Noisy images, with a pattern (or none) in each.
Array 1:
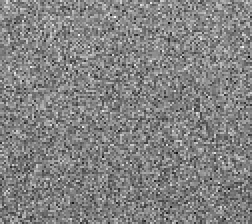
a smooth slope
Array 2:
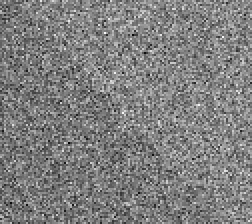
a sharp edge
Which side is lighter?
top right
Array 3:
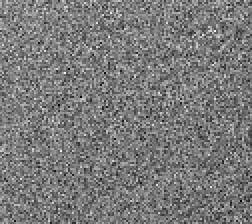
a smooth slope
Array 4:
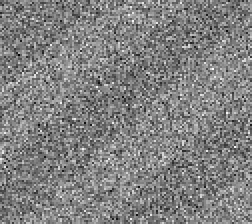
diagonal stripes
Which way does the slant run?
bottom left to top right
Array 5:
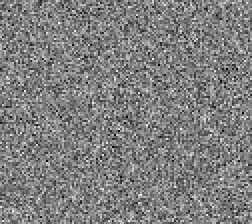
only noise
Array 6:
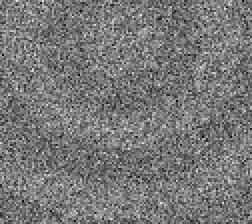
rings round one point
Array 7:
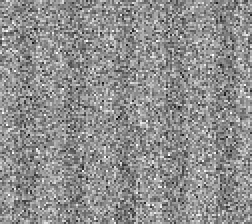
vertical stripes
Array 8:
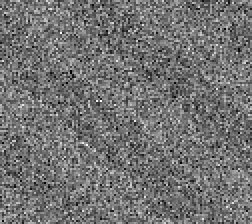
diagonal stripes
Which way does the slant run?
top left to bottom right
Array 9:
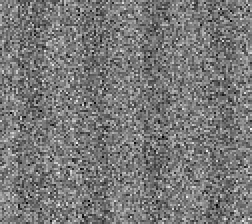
vertical stripes
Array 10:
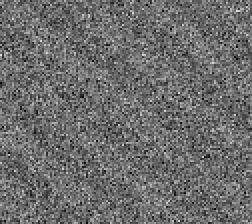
diagonal stripes
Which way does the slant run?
top left to bottom right
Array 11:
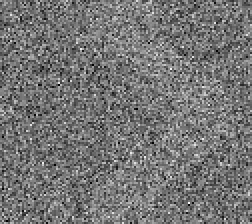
a wavy band
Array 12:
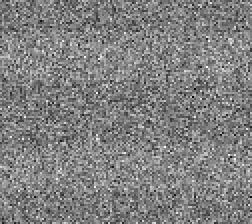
horizontal stripes
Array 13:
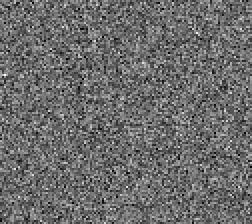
only noise
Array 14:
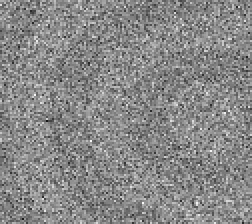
rings round one point
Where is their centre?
middle right
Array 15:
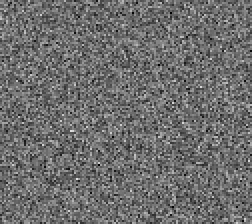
only noise
